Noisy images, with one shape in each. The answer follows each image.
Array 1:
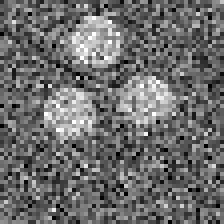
three dots
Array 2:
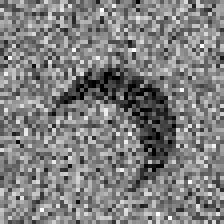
crescent
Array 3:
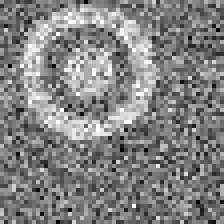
bullseye
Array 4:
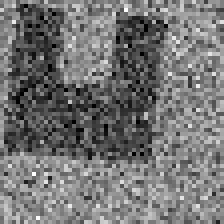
square with a notch
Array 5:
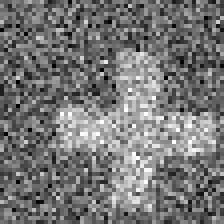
cross
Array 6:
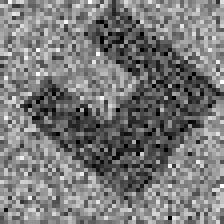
square with a notch
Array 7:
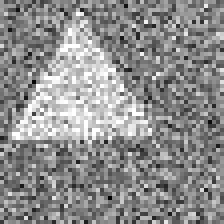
triangle
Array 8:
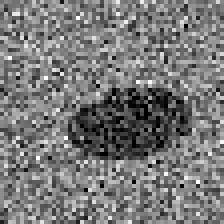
ellipse
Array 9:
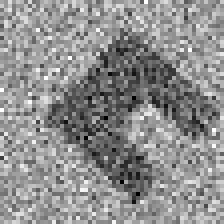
square with a notch
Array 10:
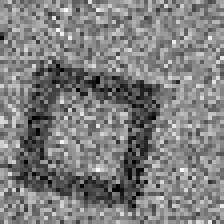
square frame
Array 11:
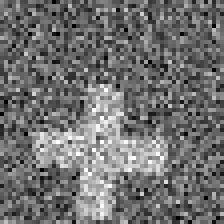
cross
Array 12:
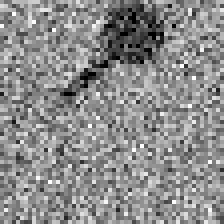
lollipop
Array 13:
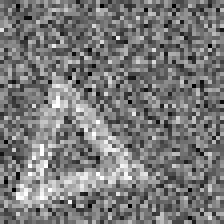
triangle frame
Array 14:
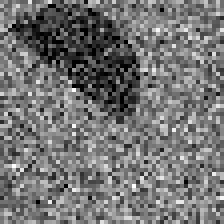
half disc
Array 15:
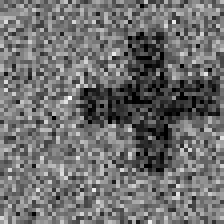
cross
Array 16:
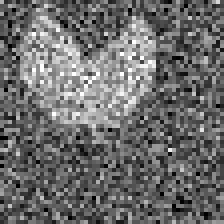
disc with a wedge cut out
